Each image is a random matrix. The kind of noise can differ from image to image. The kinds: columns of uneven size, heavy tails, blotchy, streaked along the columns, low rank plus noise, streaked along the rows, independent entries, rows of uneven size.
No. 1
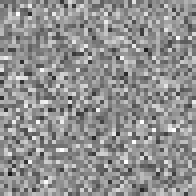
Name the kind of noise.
independent entries
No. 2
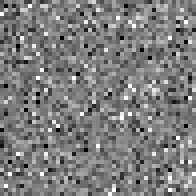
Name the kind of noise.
heavy tails
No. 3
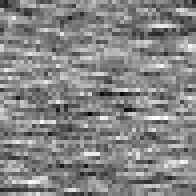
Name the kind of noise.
streaked along the rows
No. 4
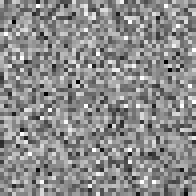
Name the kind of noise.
independent entries
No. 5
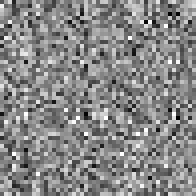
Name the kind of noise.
low rank plus noise
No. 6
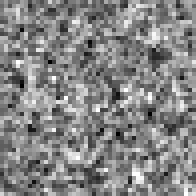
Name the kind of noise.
blotchy
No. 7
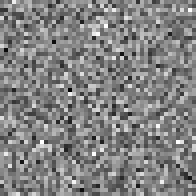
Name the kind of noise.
independent entries
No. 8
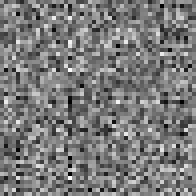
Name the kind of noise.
low rank plus noise
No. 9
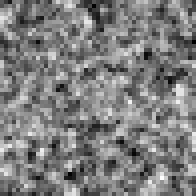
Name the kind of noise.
blotchy
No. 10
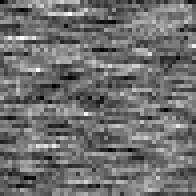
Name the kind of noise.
streaked along the rows
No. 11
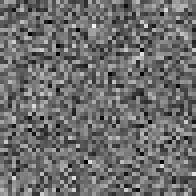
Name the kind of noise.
low rank plus noise
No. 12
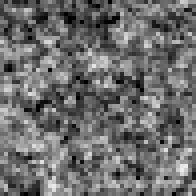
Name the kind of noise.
blotchy
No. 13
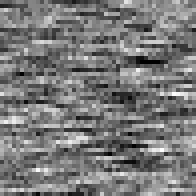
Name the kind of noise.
streaked along the rows
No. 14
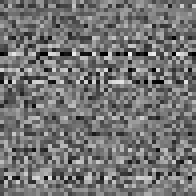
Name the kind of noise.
rows of uneven size
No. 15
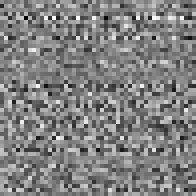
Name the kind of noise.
rows of uneven size
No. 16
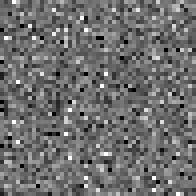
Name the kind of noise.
heavy tails
